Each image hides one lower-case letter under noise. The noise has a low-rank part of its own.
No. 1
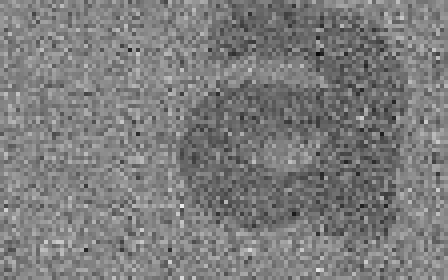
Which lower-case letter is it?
a
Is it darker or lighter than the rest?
darker
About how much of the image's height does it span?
nearly all
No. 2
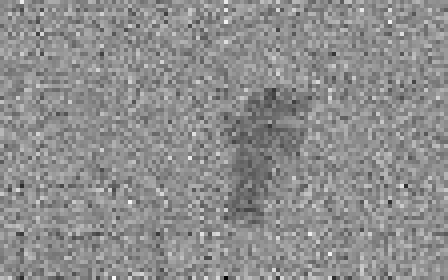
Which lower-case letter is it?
f
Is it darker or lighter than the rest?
darker
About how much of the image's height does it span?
half
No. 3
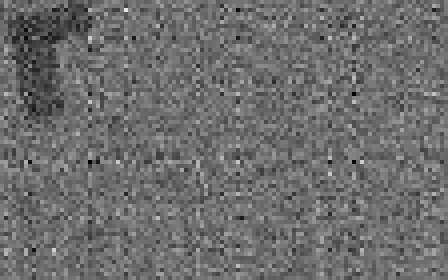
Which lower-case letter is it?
r
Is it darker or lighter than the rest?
darker
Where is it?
top left
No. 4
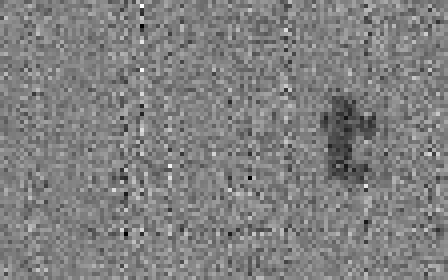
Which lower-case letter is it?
t
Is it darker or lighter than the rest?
darker
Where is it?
middle right
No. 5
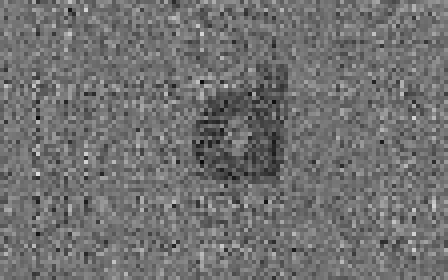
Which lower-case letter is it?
d
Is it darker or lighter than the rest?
darker
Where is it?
centre
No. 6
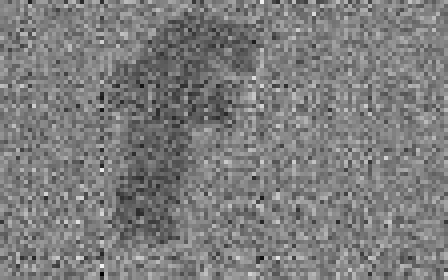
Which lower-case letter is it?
f
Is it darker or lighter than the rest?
darker
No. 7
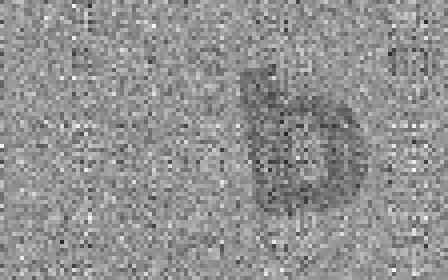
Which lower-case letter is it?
b
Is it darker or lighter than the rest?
darker
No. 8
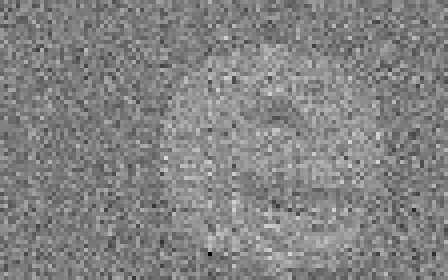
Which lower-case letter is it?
e
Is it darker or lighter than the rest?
lighter
